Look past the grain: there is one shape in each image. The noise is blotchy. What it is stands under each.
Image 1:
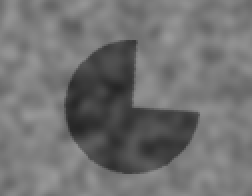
dark disc with a wedge cut out
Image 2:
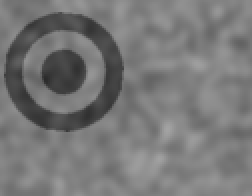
dark bullseye
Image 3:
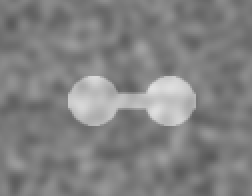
light dumbbell
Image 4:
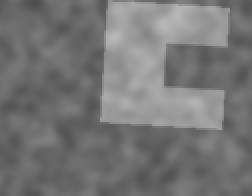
light square with a notch
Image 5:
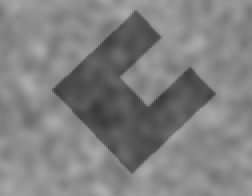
dark square with a notch
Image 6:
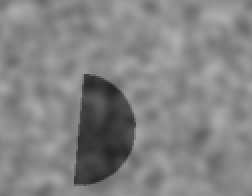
dark half disc
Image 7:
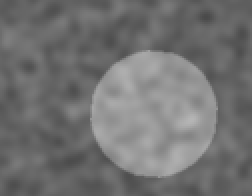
light disc
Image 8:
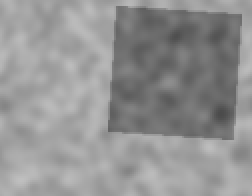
dark square
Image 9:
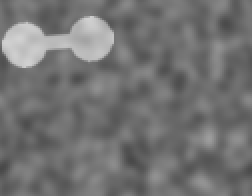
light dumbbell, top left
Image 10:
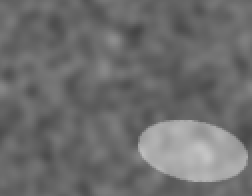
light ellipse, bottom right
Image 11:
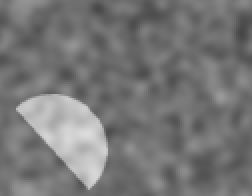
light half disc
